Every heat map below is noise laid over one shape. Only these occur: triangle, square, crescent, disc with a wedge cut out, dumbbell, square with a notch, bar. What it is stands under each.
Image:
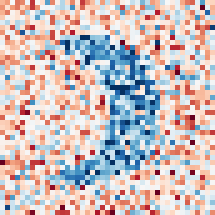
blue crescent
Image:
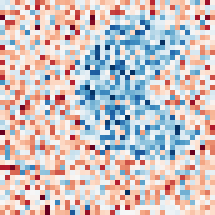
blue disc with a wedge cut out
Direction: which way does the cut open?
right
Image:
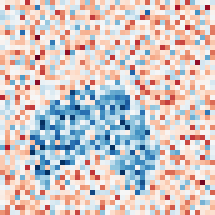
blue disc with a wedge cut out
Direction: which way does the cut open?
down
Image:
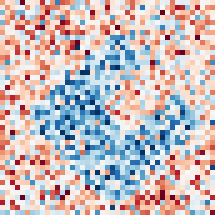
blue square with a notch
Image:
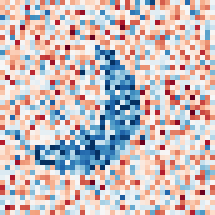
blue crescent
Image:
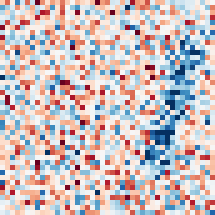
blue bar
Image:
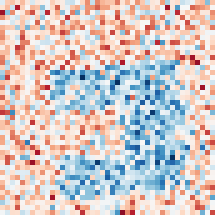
blue square with a notch
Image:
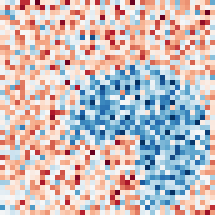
blue disc with a wedge cut out
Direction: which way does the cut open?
down and left
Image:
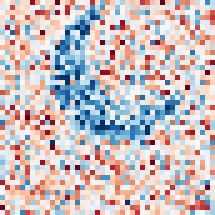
blue crescent
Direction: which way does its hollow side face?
up and right
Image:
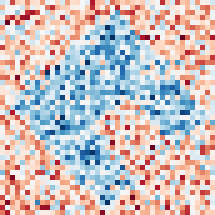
blue square with a notch
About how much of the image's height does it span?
nearly all
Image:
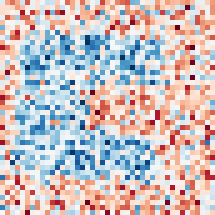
blue square with a notch
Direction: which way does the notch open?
right
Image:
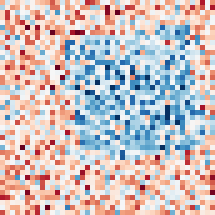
blue square
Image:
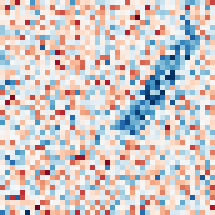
blue bar
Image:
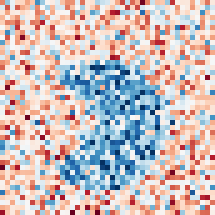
blue disc with a wedge cut out
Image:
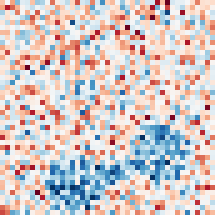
blue dumbbell
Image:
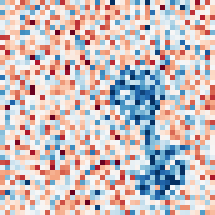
blue dumbbell
